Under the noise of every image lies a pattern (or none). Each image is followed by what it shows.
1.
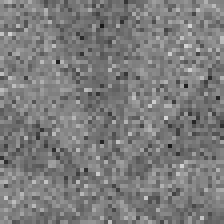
spokes from one point
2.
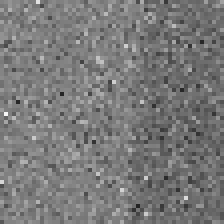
a sharp edge
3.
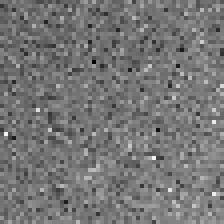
a smooth slope
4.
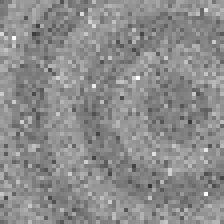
rings round one point
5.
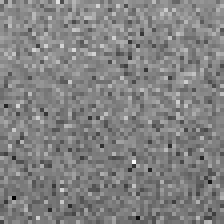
a smooth slope
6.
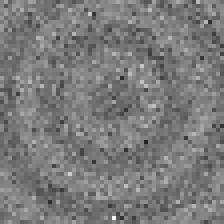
rings round one point
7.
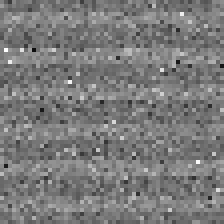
horizontal stripes
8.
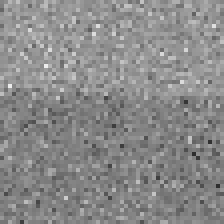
a sharp edge
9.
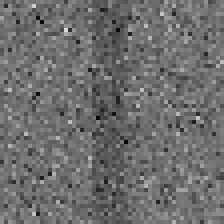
one vertical stripe
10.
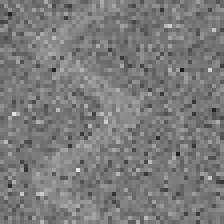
a wavy band
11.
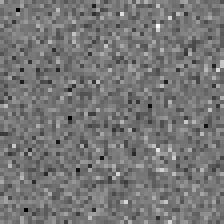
only noise
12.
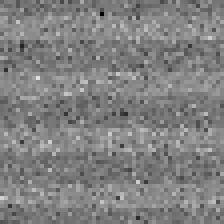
horizontal stripes
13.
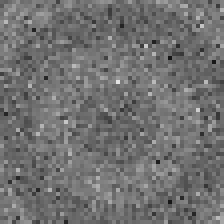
rings round one point
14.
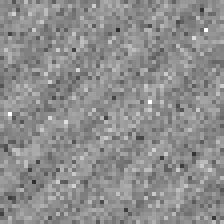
diagonal stripes
